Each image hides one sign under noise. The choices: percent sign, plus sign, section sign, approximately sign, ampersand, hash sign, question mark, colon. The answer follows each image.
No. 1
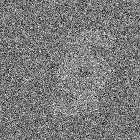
section sign
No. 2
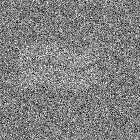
approximately sign
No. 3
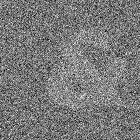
ampersand
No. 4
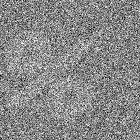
percent sign
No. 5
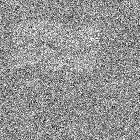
approximately sign
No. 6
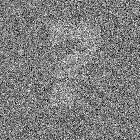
question mark
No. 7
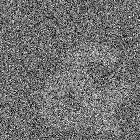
ampersand
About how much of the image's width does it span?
two thirds
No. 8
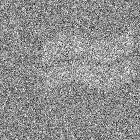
approximately sign
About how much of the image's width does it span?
two thirds
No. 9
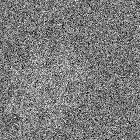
hash sign
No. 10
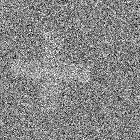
plus sign
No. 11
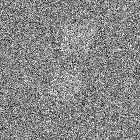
colon
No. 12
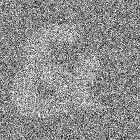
ampersand
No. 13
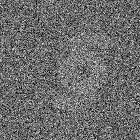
section sign
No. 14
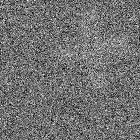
plus sign
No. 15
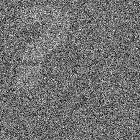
question mark
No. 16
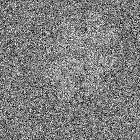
hash sign
